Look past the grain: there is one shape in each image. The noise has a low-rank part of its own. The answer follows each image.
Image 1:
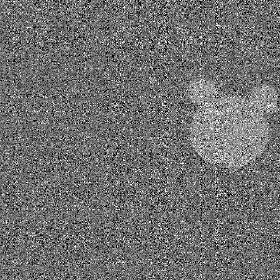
light bear's head, middle right
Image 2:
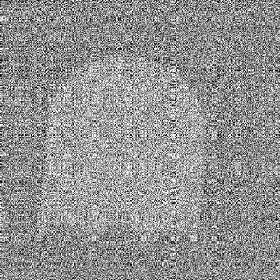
light ghost
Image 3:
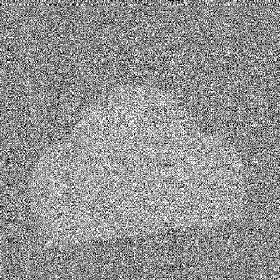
light cloud
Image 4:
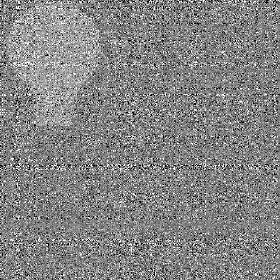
light light bulb, top left
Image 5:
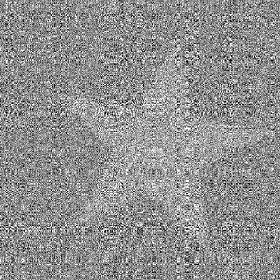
light star
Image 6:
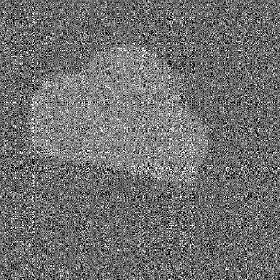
light cloud
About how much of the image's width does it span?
two thirds
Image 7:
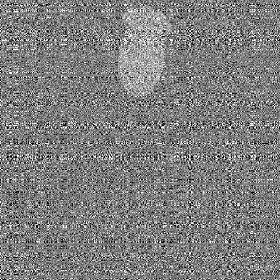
light footprint, top middle
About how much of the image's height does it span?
a third
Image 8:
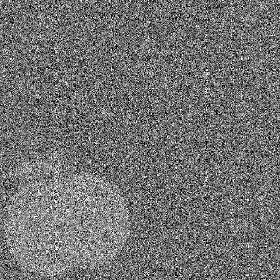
light apple, bottom left
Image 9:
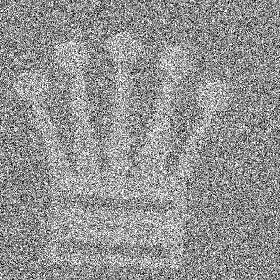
light chess queen
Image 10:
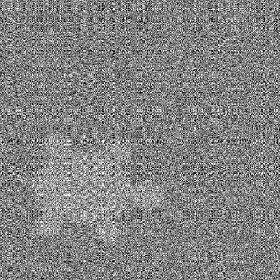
light turtle
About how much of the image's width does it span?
half
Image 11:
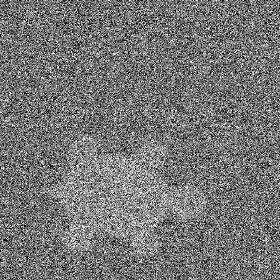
light turtle
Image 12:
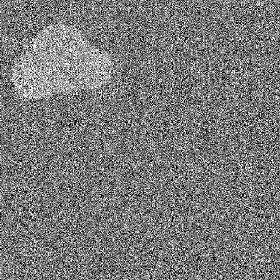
light cloud, top left
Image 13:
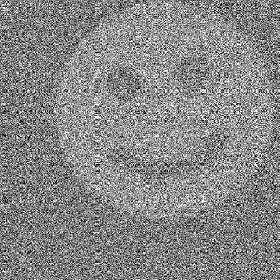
light smiling face
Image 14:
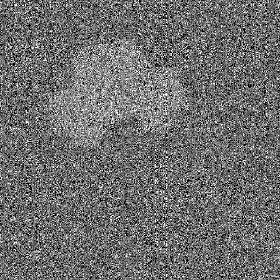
light car
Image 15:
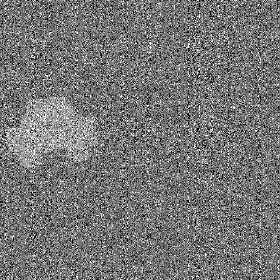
light car, middle left
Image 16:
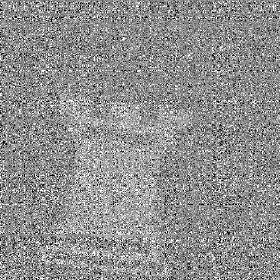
light chess rook
